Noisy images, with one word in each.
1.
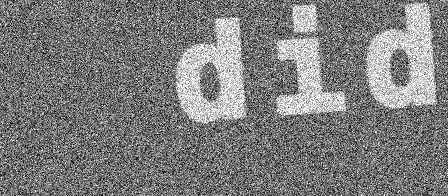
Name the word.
did
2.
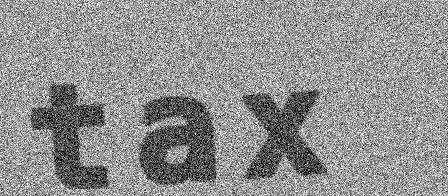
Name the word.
tax
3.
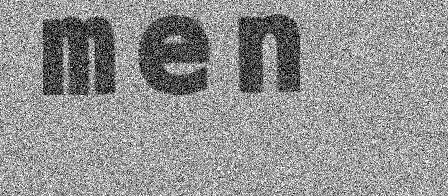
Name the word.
men
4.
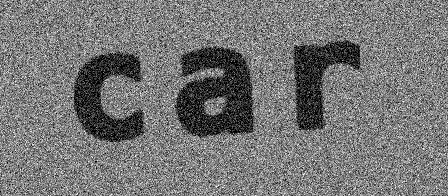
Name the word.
car
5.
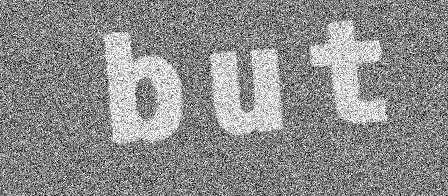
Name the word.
but
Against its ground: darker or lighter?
lighter
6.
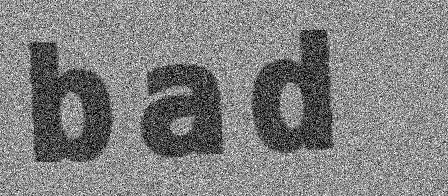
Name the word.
bad
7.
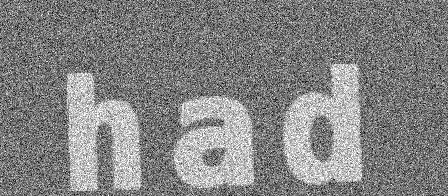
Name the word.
had
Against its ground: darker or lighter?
lighter
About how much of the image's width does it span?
two thirds
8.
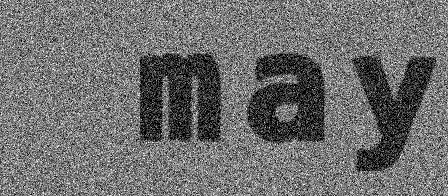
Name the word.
may
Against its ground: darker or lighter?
darker
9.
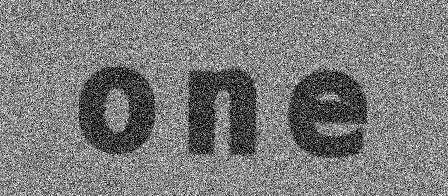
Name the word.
one
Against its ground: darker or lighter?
darker
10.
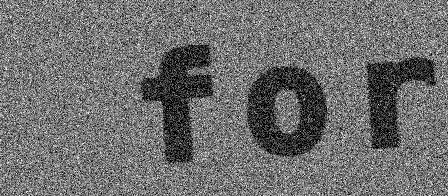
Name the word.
for
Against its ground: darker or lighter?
darker
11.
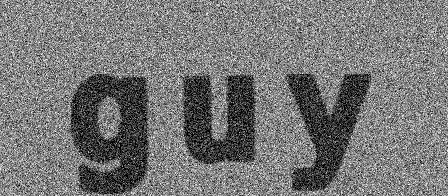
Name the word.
guy
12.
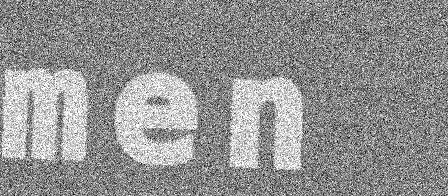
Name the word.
men
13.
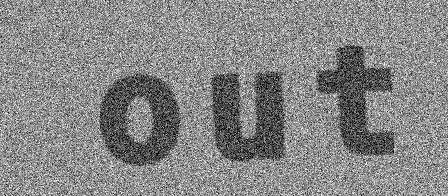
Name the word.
out
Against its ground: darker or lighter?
darker
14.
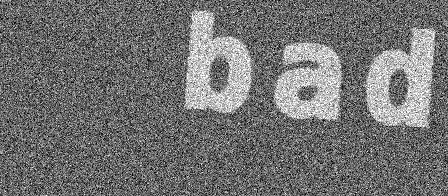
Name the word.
bad
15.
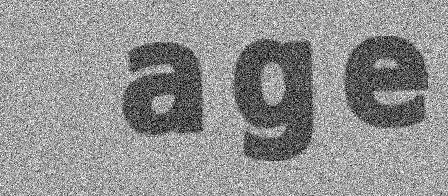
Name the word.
age
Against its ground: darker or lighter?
darker
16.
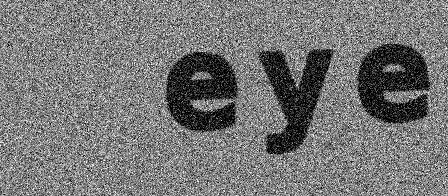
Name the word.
eye
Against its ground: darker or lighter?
darker
